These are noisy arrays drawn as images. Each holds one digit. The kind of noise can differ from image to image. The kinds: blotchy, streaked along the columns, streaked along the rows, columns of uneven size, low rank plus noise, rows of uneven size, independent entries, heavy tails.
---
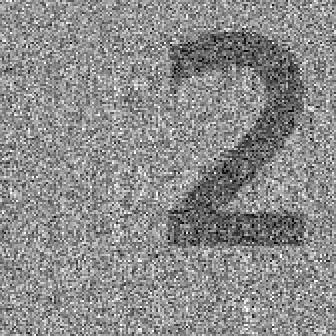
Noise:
low rank plus noise
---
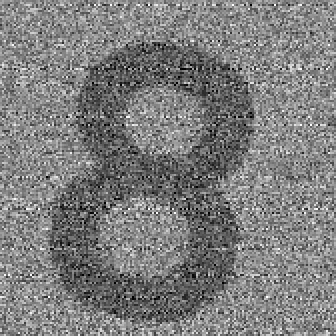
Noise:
rows of uneven size
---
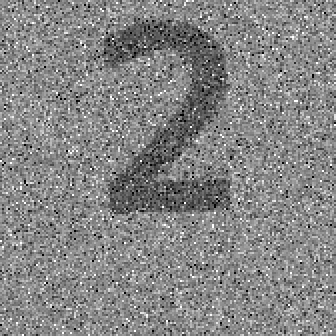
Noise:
heavy tails
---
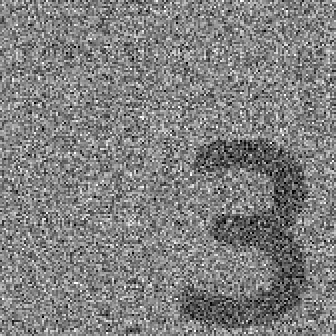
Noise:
low rank plus noise
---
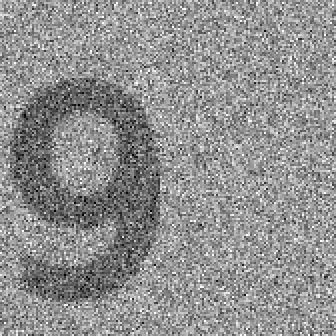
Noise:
independent entries
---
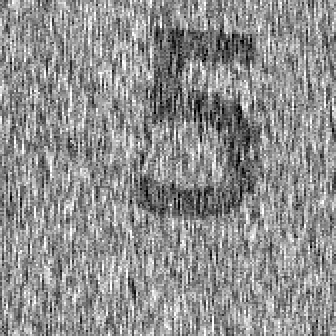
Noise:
streaked along the columns
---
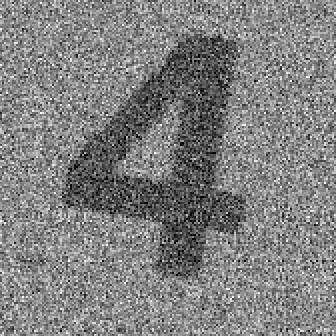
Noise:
low rank plus noise
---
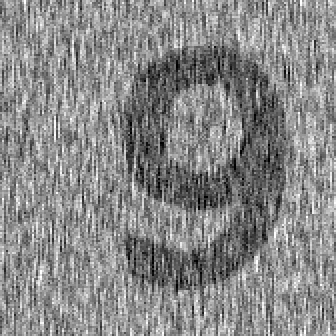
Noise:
streaked along the columns
